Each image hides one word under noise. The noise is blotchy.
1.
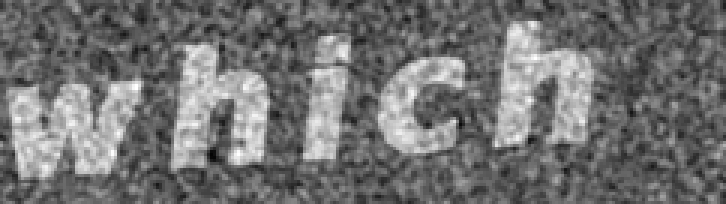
which
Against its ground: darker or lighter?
lighter
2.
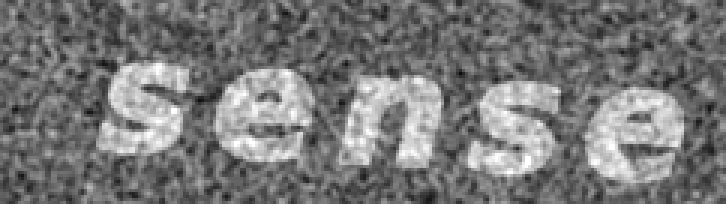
sense
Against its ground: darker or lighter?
lighter
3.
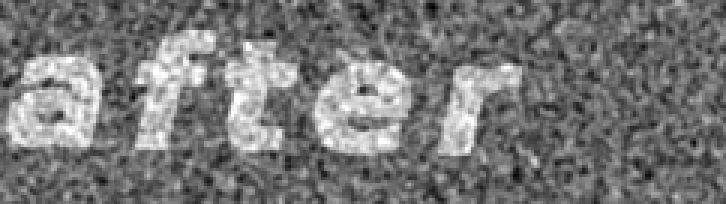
after
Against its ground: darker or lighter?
lighter
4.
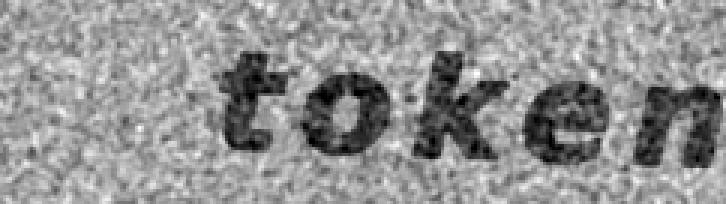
token
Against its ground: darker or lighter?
darker
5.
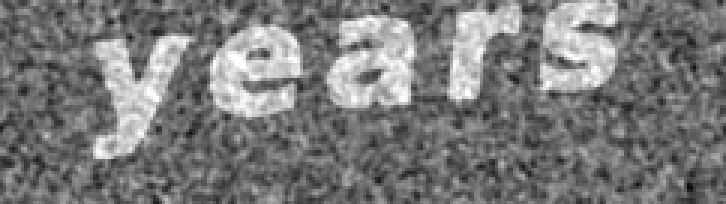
years
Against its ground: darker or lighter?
lighter
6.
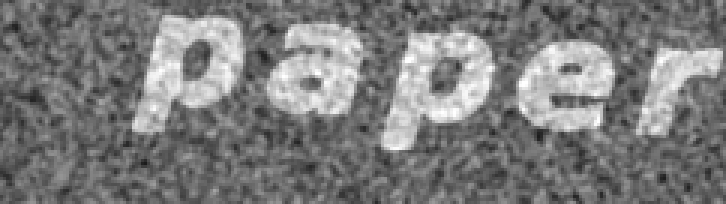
paper
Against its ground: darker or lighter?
lighter
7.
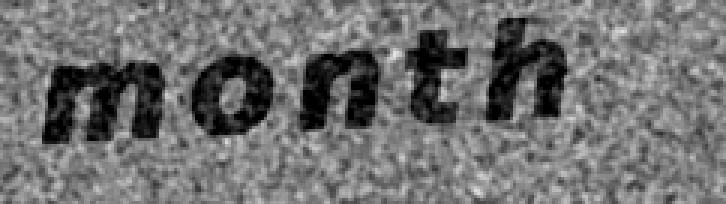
month
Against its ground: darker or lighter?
darker
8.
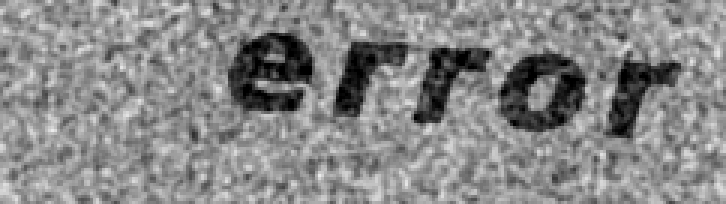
error
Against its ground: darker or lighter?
darker
